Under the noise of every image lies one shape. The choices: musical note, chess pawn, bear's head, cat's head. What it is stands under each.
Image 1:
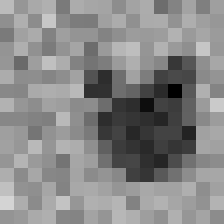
bear's head
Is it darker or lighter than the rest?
darker
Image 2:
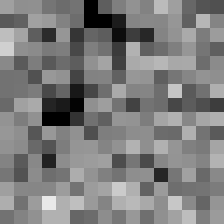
musical note
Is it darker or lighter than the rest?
darker
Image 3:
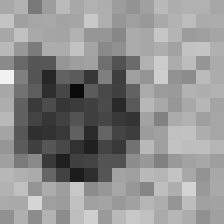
cat's head
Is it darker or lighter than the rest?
darker
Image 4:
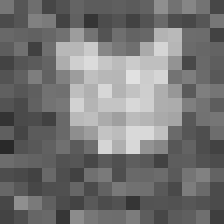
bear's head
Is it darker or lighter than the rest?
lighter
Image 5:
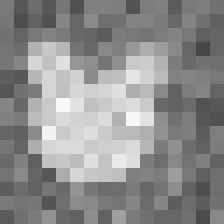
bear's head
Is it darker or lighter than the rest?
lighter
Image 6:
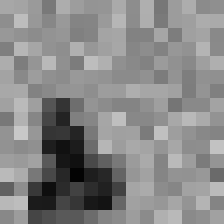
chess pawn
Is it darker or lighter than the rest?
darker
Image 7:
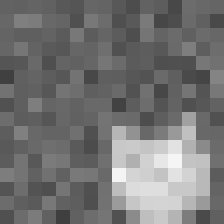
cat's head
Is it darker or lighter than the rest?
lighter
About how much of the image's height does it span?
half
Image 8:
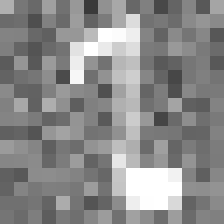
musical note
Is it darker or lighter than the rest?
lighter
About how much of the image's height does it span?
nearly all
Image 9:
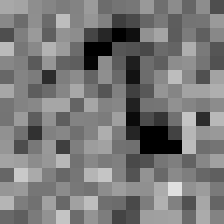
musical note
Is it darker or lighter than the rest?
darker
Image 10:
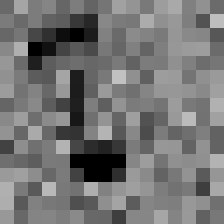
musical note
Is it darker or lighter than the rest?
darker
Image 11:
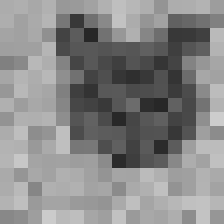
bear's head
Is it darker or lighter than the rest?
darker
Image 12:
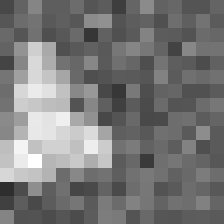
chess pawn
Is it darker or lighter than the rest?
lighter
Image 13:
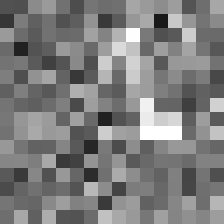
musical note
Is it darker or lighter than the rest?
lighter
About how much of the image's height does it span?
half
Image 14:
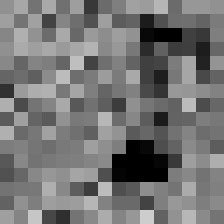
musical note
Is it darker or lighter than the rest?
darker
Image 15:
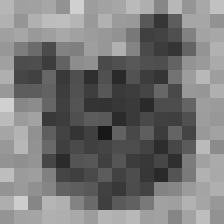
bear's head
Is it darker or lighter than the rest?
darker
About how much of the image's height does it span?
nearly all
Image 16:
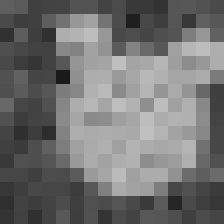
bear's head
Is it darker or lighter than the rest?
lighter
